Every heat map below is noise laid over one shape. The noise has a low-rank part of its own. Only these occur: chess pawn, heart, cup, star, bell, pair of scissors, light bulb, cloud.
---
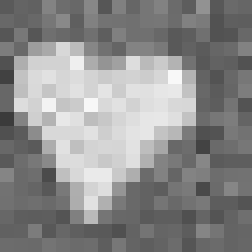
light heart
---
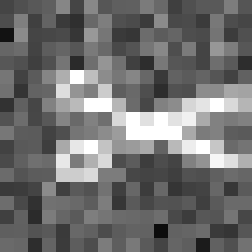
light pair of scissors
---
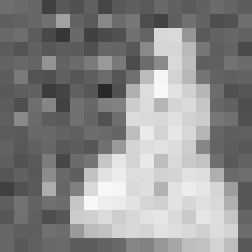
light chess pawn
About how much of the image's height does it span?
nearly all
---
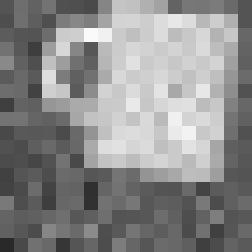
light cup
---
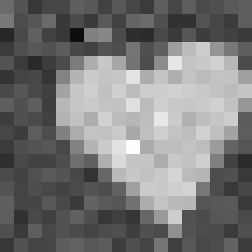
light heart
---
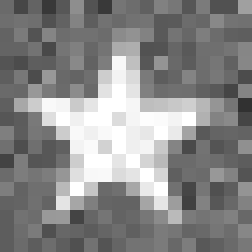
light star
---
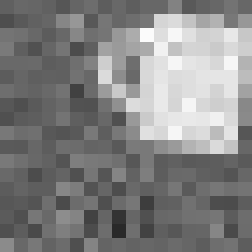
light cup
